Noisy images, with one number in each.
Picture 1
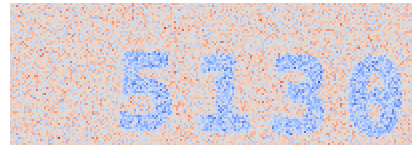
5130
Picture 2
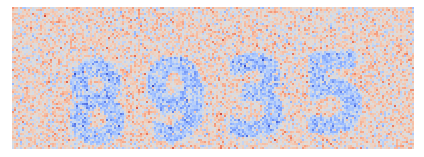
8935
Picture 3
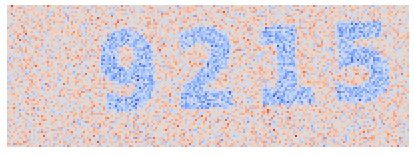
9215
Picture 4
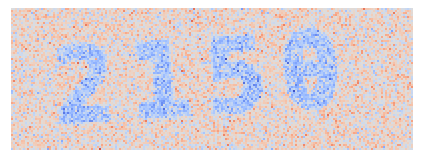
2150
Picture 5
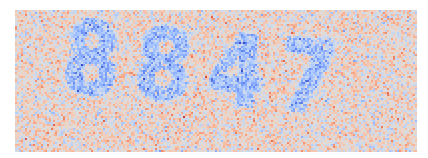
8847
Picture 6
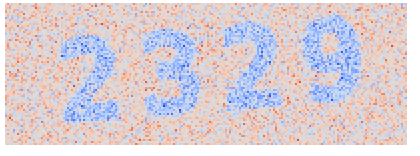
2329
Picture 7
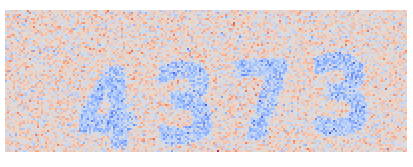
4373
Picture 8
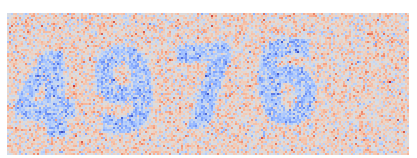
4976
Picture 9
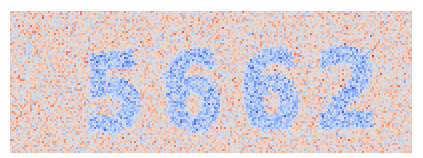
5662
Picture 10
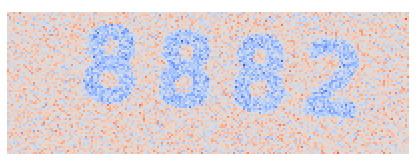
8882
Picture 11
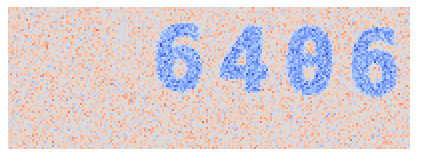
6406
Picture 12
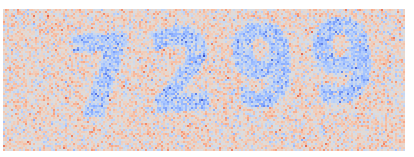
7299
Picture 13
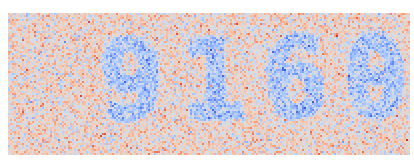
9160
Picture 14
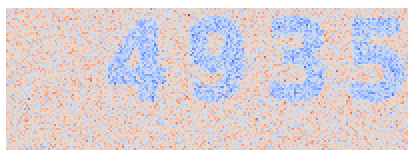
4935
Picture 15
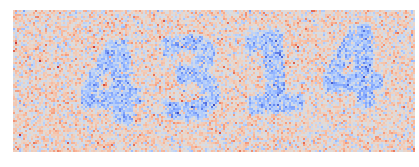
4314
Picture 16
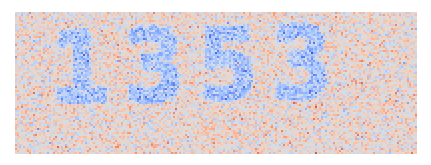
1353
